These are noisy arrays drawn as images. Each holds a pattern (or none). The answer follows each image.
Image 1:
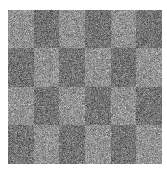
a checkerboard
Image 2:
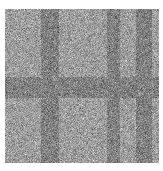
bands of rows crossing bands of columns
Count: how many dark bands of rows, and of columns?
1 and 3
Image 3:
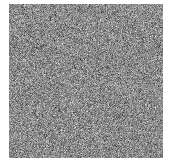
only noise
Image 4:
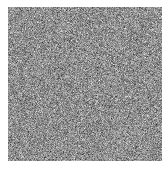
only noise
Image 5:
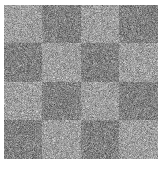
a checkerboard
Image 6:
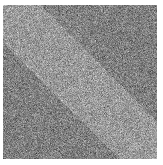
a diagonal band
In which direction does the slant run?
top left to bottom right
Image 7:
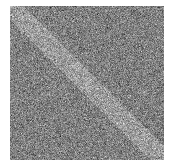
a diagonal band
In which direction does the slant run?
top left to bottom right
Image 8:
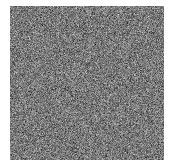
only noise
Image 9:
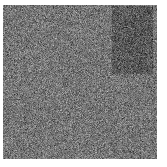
one block
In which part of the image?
top right
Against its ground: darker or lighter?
darker
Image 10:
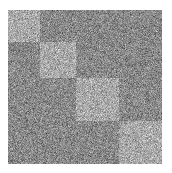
blocks along the diagonal
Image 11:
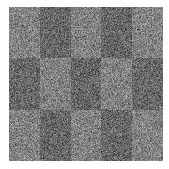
a checkerboard
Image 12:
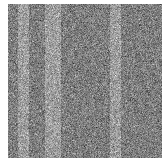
bands of columns
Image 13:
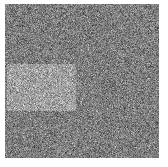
one block
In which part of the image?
middle left
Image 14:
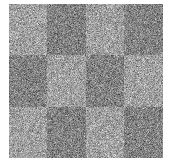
a checkerboard
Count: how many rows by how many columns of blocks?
3 by 4
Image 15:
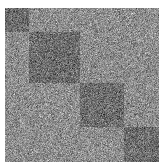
blocks along the diagonal
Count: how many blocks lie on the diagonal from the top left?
4
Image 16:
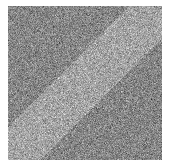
a diagonal band
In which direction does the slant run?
bottom left to top right
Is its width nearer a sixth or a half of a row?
a half
